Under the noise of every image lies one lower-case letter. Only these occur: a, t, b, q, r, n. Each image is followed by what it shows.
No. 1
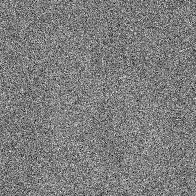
b
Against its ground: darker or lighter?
lighter
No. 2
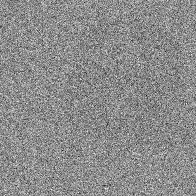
a
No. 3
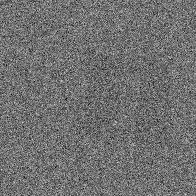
n
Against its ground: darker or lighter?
darker
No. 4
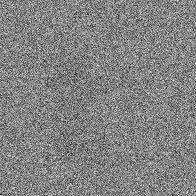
t
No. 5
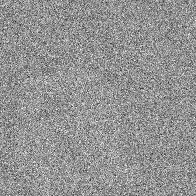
a
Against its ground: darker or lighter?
lighter
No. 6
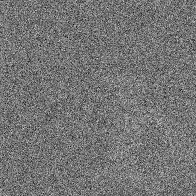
b
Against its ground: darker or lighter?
lighter
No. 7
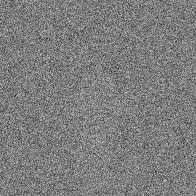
t
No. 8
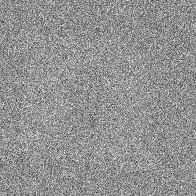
n
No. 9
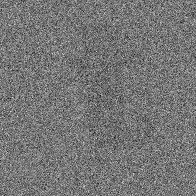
t
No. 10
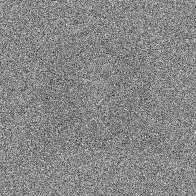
n
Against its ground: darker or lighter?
darker
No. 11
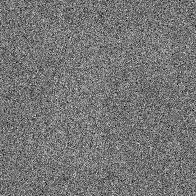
r
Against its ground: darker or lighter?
lighter
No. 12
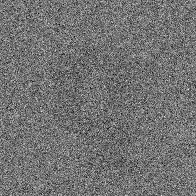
q
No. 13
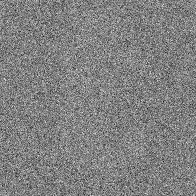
t
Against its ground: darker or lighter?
lighter
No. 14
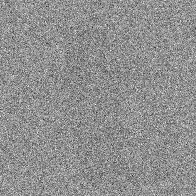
t
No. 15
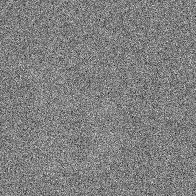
b
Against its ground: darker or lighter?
lighter
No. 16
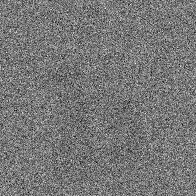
b
